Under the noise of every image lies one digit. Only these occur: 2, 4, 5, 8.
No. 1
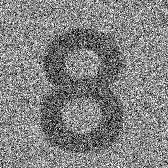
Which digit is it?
8
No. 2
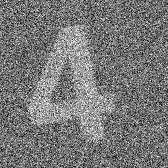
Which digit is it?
4
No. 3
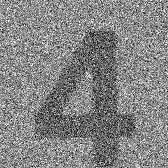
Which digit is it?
4
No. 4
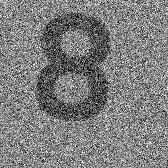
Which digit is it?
8
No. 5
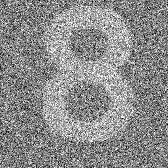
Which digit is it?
8
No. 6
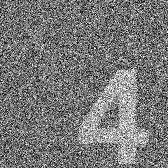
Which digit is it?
4
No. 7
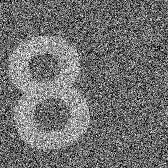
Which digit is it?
8
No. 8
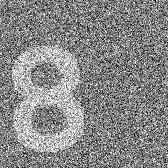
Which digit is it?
8
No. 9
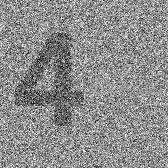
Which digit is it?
4
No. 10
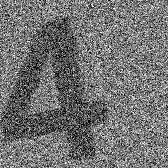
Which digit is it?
4
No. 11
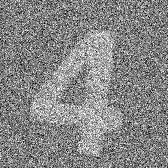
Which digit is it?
4
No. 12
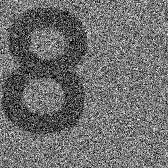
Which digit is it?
8
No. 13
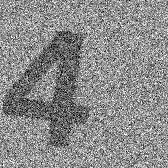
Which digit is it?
4
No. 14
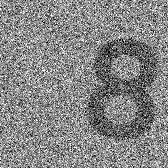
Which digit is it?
8
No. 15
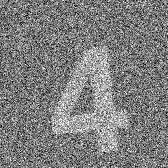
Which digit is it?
4
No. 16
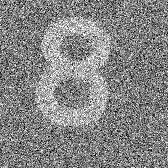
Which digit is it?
8
